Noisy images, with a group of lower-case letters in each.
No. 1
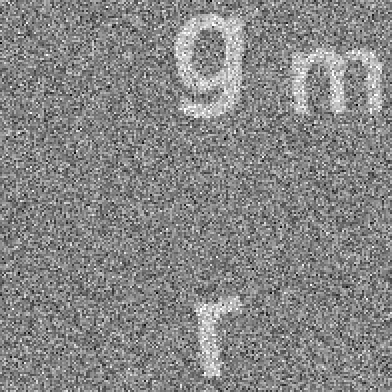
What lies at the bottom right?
nothing
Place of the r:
bottom middle
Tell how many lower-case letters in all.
3
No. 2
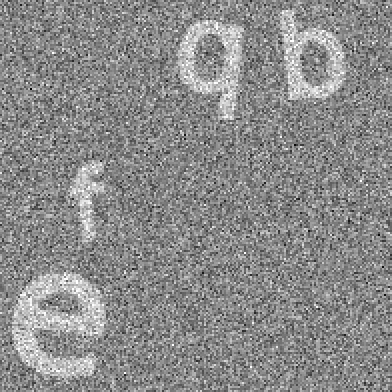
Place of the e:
bottom left
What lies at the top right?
b
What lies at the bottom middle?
nothing
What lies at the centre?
nothing
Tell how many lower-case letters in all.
4
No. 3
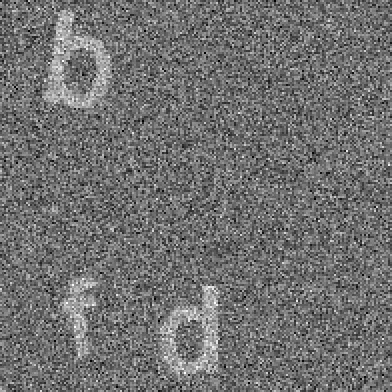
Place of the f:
bottom left
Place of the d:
bottom middle
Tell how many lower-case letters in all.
3
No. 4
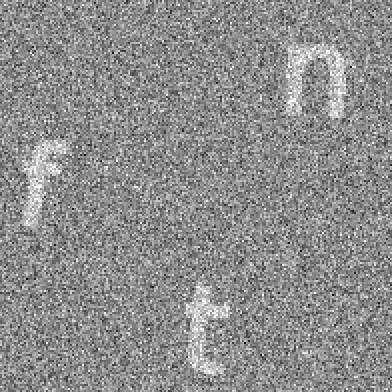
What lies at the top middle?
nothing
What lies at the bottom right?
nothing
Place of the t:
bottom middle
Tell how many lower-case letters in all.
3
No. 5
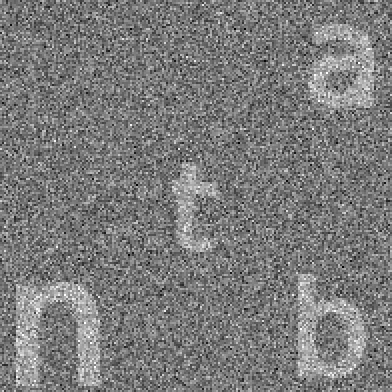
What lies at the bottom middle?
nothing
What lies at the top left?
nothing
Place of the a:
top right
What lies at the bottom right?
b
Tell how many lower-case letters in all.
4
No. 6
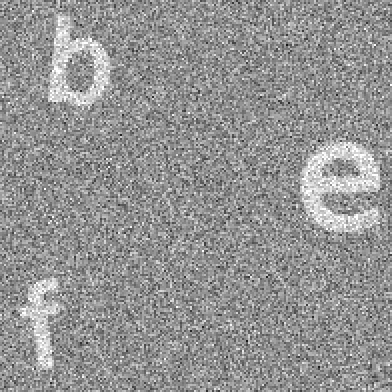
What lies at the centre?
nothing
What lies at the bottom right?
nothing
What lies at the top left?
b
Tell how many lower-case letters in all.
3
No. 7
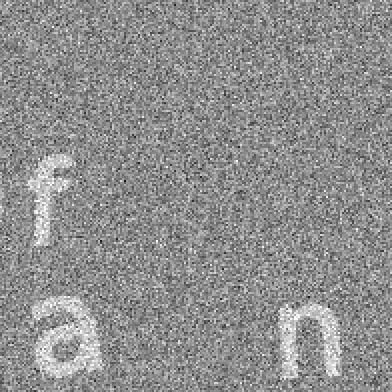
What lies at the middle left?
f
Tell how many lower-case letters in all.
3
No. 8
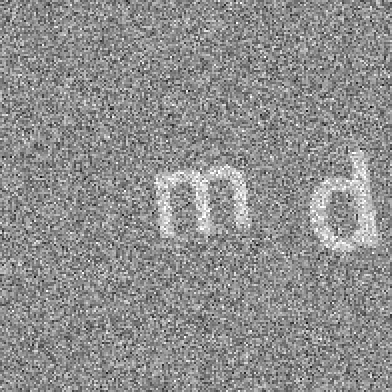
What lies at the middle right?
d
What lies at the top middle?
nothing
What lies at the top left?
nothing
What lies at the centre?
m
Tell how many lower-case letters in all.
2
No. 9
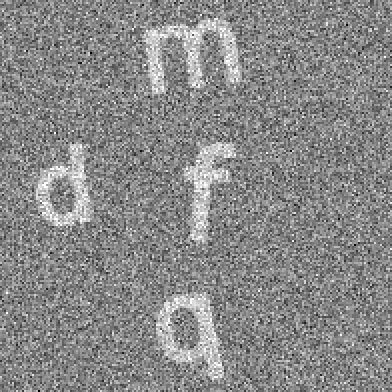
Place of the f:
centre
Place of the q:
bottom middle
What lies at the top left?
nothing
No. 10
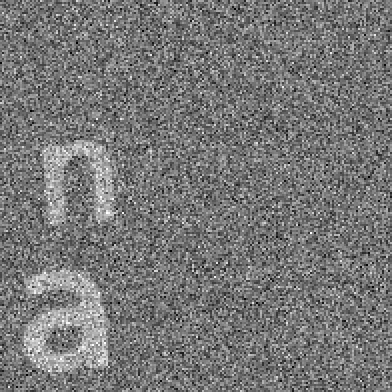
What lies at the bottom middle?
nothing
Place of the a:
bottom left
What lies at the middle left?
n
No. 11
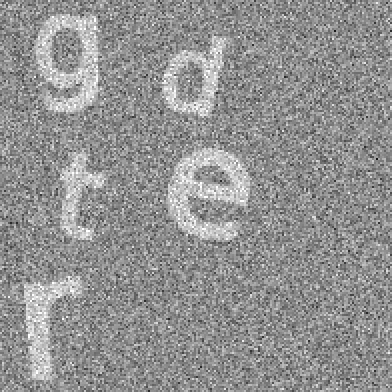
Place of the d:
top middle
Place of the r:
bottom left
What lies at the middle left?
t
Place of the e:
centre
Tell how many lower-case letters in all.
5
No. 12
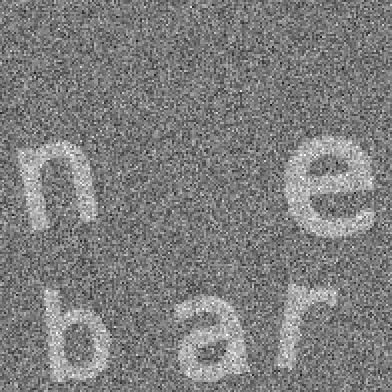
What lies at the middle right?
e
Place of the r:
bottom right
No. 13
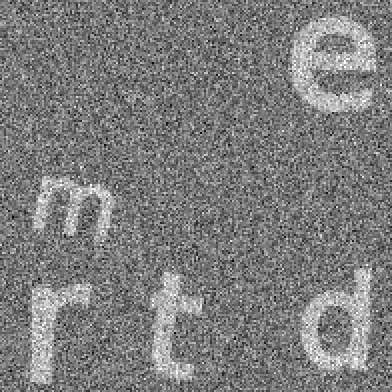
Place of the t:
bottom middle
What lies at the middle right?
nothing
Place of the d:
bottom right
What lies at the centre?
nothing
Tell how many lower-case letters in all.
5
